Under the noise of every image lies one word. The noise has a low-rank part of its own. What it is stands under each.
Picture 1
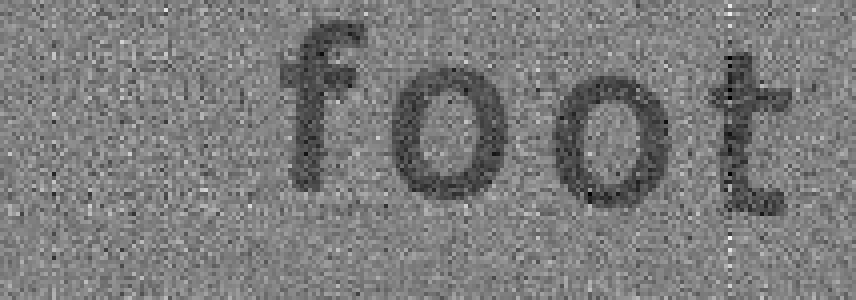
foot
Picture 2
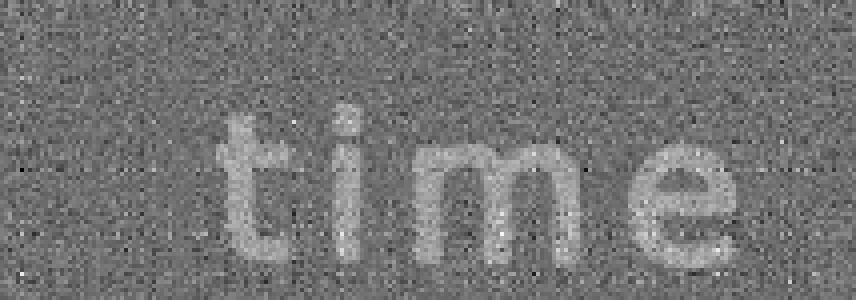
time
